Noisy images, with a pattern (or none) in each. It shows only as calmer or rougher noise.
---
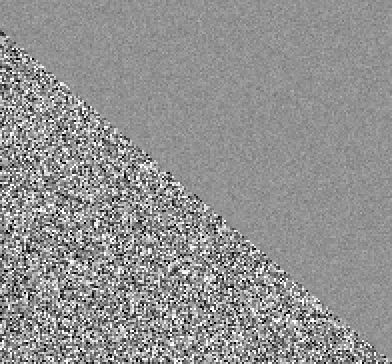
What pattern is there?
a sharp edge
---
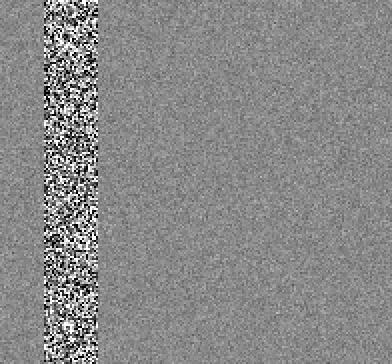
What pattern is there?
one vertical stripe
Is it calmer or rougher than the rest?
rougher
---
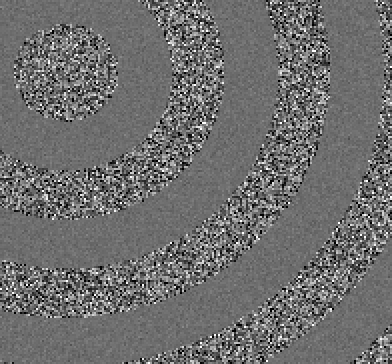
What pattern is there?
rings round one point
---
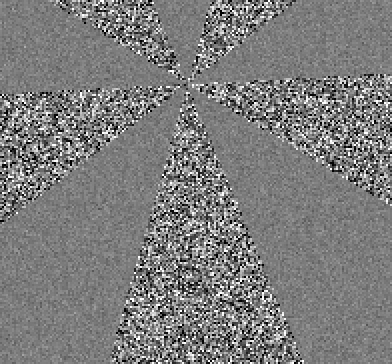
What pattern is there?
spokes from one point
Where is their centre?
top middle
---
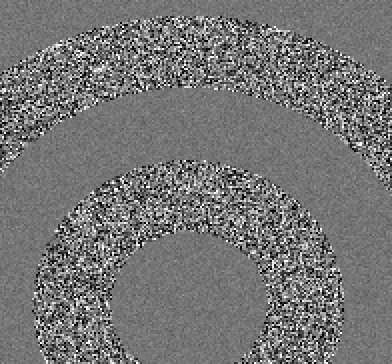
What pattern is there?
rings round one point
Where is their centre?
bottom middle
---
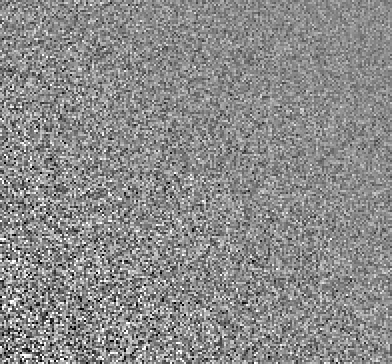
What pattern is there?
a smooth slope
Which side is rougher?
bottom left
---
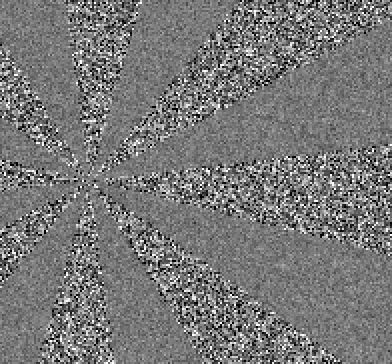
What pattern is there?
spokes from one point
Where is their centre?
middle left
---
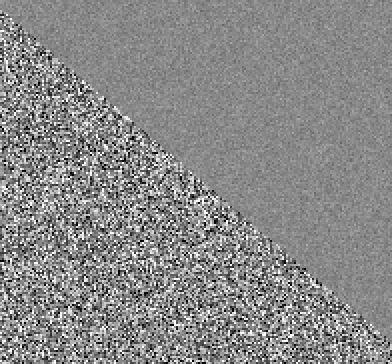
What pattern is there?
a sharp edge
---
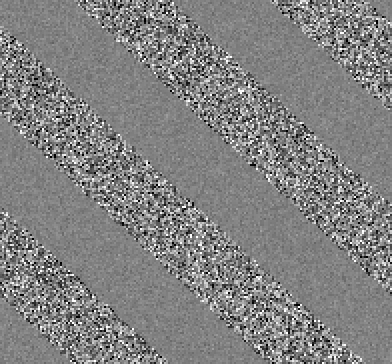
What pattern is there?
diagonal stripes
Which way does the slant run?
top left to bottom right
